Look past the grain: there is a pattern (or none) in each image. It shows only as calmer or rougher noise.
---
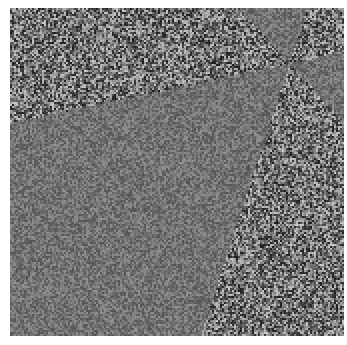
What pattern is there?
spokes from one point
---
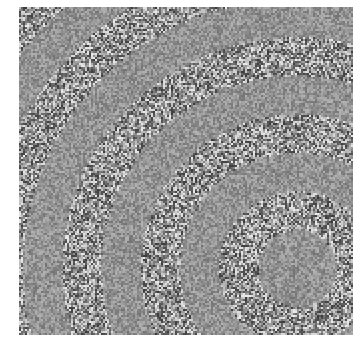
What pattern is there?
rings round one point
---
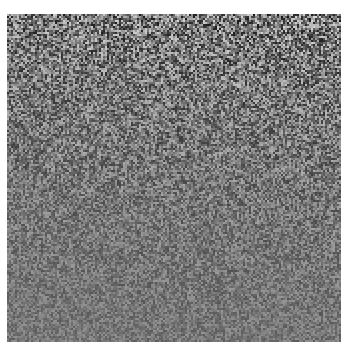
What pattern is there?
a smooth slope
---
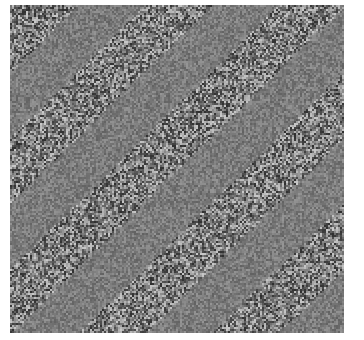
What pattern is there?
diagonal stripes
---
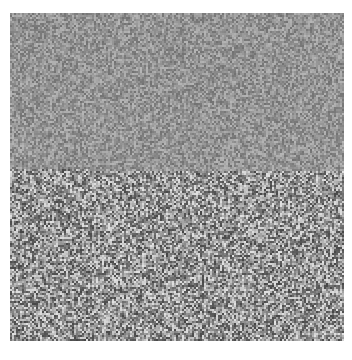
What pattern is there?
a sharp edge
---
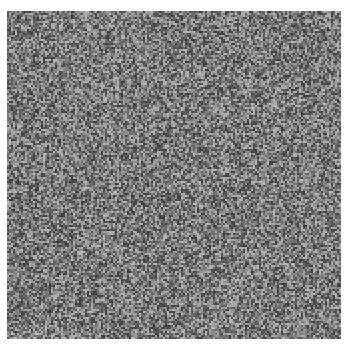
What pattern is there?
only noise
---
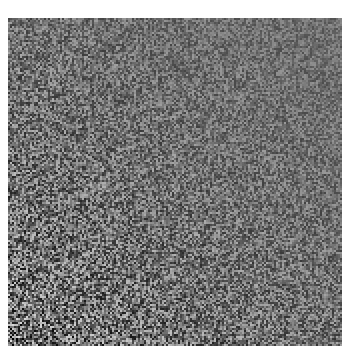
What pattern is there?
a smooth slope
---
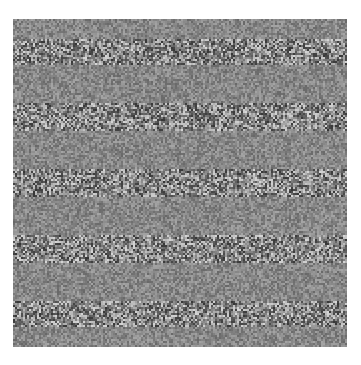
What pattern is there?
horizontal stripes
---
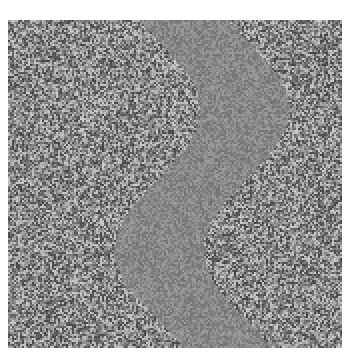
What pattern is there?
a wavy band
